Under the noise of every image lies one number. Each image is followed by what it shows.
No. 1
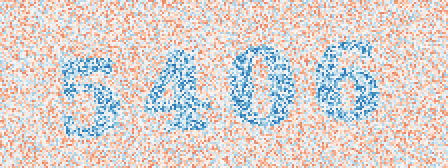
5406
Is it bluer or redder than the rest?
bluer
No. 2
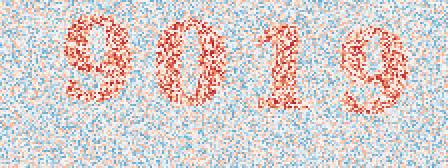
9019
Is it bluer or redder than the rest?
redder
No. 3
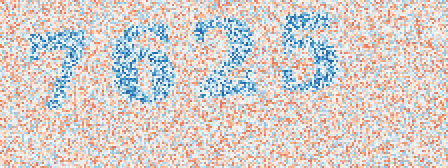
7625
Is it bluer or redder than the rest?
bluer
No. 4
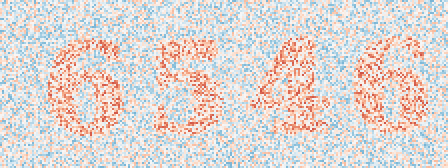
6546
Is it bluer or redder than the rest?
redder
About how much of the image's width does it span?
nearly all
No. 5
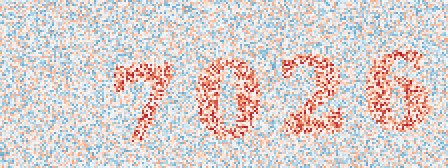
7026
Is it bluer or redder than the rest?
redder
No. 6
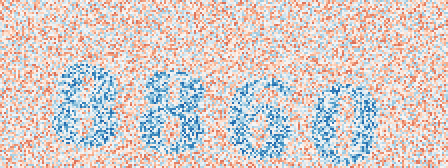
8860
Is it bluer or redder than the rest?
bluer
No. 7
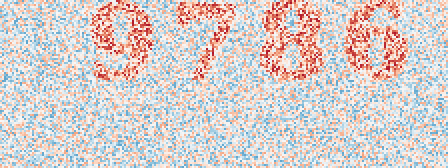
9786
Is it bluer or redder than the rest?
redder
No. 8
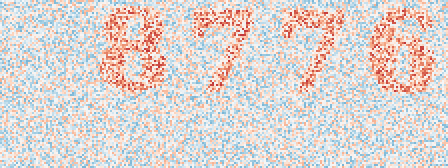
8776
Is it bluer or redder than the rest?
redder
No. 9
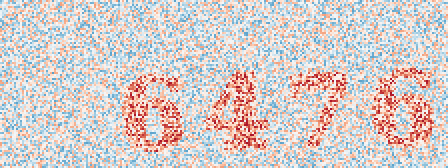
6476
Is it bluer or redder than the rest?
redder
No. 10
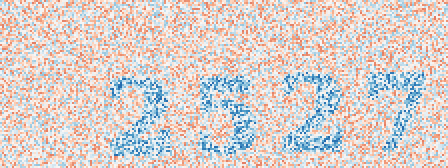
2527
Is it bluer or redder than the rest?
bluer
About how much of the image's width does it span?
two thirds
